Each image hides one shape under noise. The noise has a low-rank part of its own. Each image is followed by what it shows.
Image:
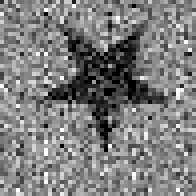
dark star
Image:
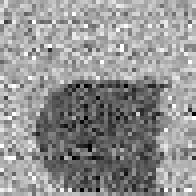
dark ghost
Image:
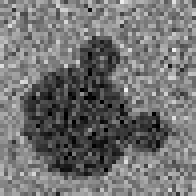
dark bear's head
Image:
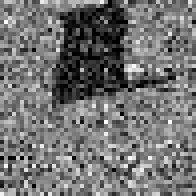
dark flag
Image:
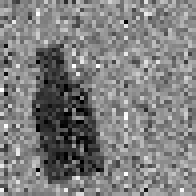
dark bottle
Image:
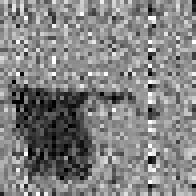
dark flag
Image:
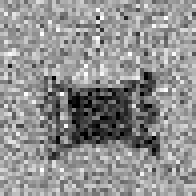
dark chess rook
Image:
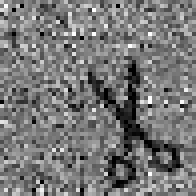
dark pair of scissors
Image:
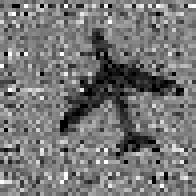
dark airplane
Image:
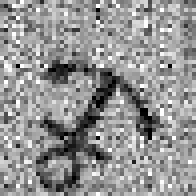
dark anchor
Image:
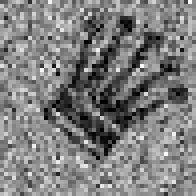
dark chess queen
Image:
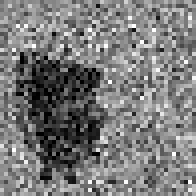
dark chess knight
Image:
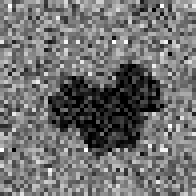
dark car
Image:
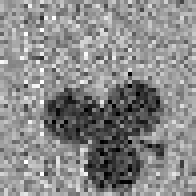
dark club
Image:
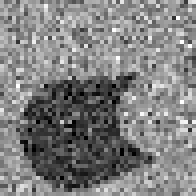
dark cat's head
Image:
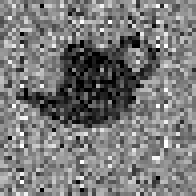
dark teapot
